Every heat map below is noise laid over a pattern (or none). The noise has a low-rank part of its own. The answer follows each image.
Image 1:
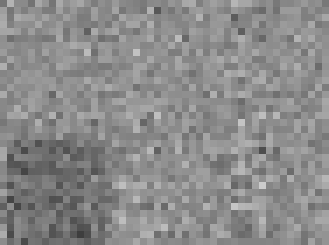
one block
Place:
bottom left
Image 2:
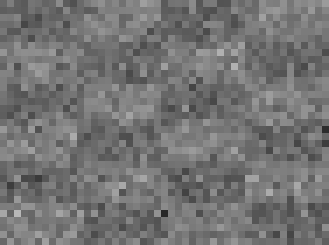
a checkerboard
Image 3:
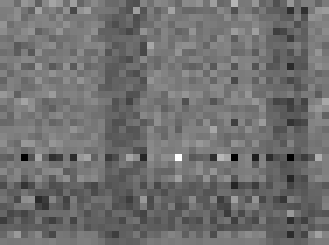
bands of rows crossing bands of columns
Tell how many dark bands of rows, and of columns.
1 and 2
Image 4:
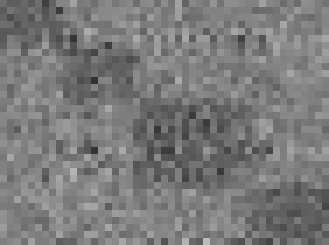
blocks along the diagonal
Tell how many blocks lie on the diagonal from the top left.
4
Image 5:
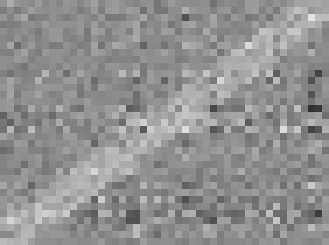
a diagonal band
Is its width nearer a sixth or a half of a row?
a sixth
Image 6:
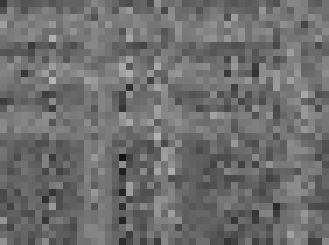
bands of rows crossing bands of columns
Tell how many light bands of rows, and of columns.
3 and 3
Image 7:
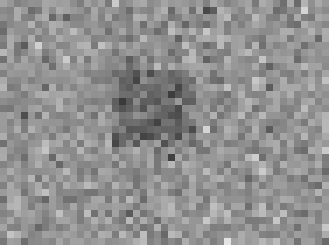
one block
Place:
centre
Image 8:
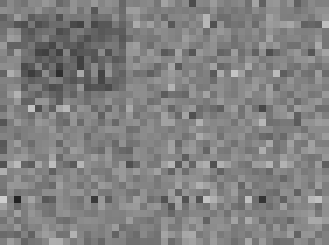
one block
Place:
top left
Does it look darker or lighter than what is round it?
darker
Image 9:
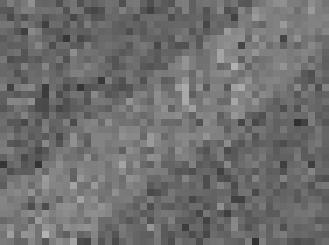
a diagonal band
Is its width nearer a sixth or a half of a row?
a half
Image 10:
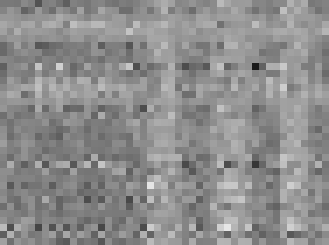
bands of rows crossing bands of columns
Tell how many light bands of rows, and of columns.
2 and 3
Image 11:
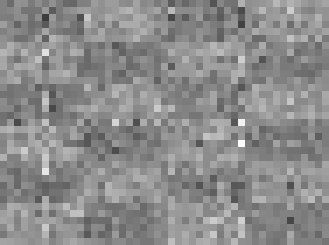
a checkerboard
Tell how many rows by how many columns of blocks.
6 by 4
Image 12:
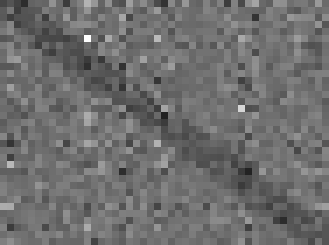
a diagonal band
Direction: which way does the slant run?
top left to bottom right
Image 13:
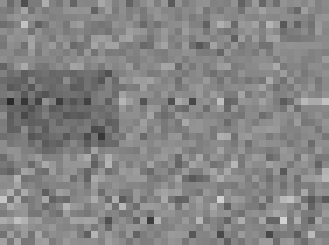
one block
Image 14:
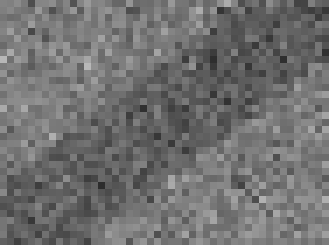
a diagonal band
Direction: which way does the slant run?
bottom left to top right
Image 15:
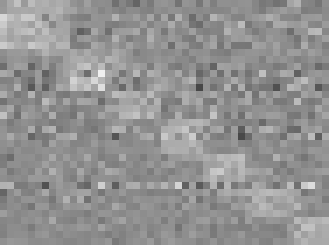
blocks along the diagonal
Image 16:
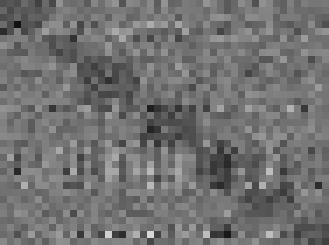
blocks along the diagonal
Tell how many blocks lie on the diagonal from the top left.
7
